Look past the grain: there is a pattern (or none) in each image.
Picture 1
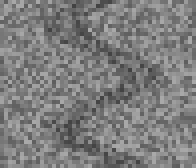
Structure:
a wavy band
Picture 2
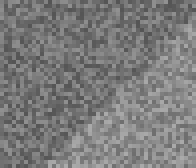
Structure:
a sharp edge
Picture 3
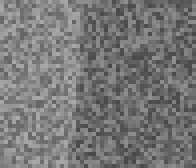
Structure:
a sharp edge
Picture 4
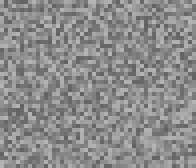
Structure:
only noise
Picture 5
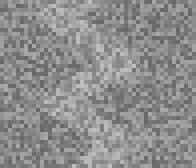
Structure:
a wavy band
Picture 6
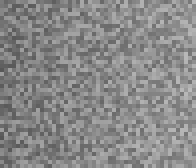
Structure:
a smooth slope
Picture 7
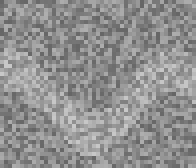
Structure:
a wavy band
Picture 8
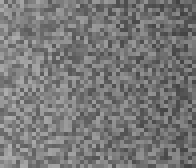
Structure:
a smooth slope
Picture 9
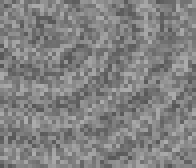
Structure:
rings round one point
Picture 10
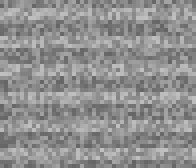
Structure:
horizontal stripes
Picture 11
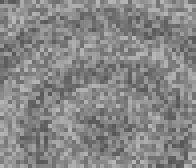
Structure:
rings round one point
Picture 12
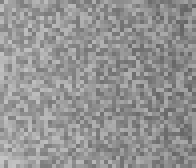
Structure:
a smooth slope
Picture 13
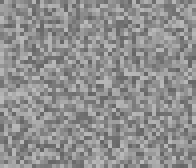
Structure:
only noise
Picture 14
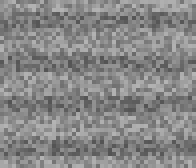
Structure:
horizontal stripes
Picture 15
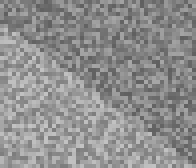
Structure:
a sharp edge
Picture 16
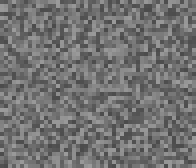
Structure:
only noise
